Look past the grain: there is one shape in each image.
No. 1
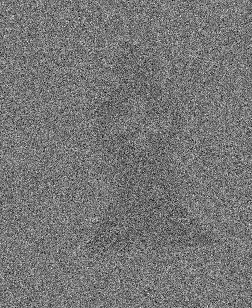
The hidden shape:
chess bishop
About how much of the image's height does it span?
two thirds
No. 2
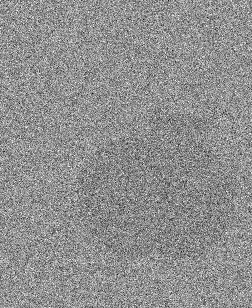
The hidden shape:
apple
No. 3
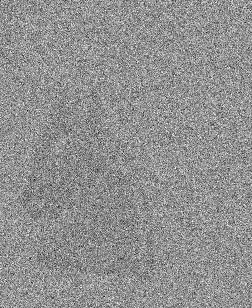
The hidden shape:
chess knight
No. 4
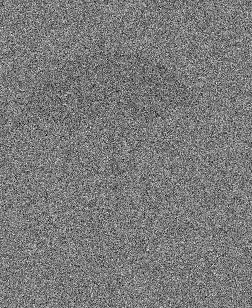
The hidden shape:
umbrella
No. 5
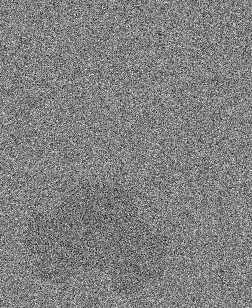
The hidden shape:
car
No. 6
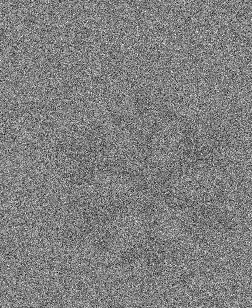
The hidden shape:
snowflake
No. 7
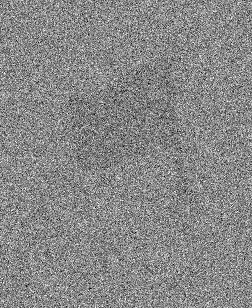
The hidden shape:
flag
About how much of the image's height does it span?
half
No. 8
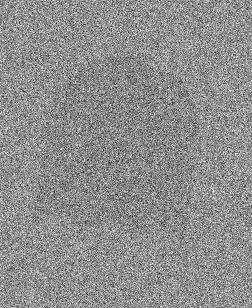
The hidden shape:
ghost
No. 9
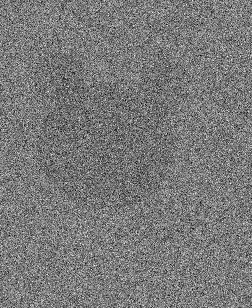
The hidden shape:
bear's head
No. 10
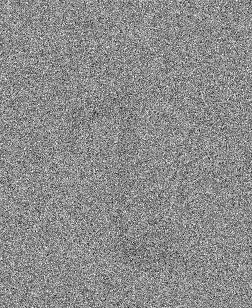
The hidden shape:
musical note
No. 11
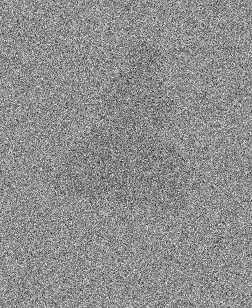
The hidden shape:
chess pawn
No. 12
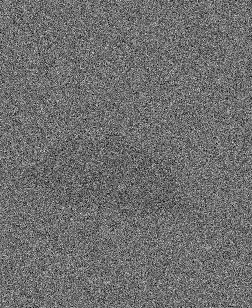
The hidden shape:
umbrella
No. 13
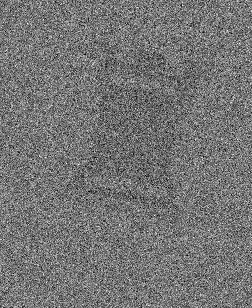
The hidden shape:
chess rook
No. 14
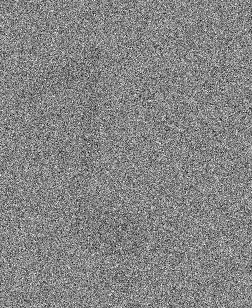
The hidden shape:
musical note
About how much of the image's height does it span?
two thirds
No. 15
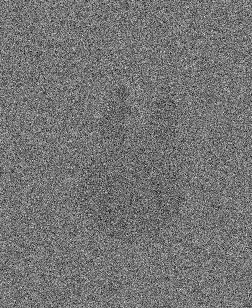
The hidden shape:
rabbit's head
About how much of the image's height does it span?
half
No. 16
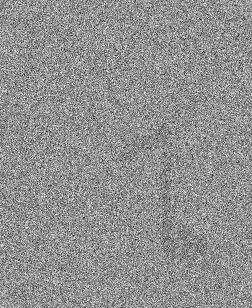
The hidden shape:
musical note
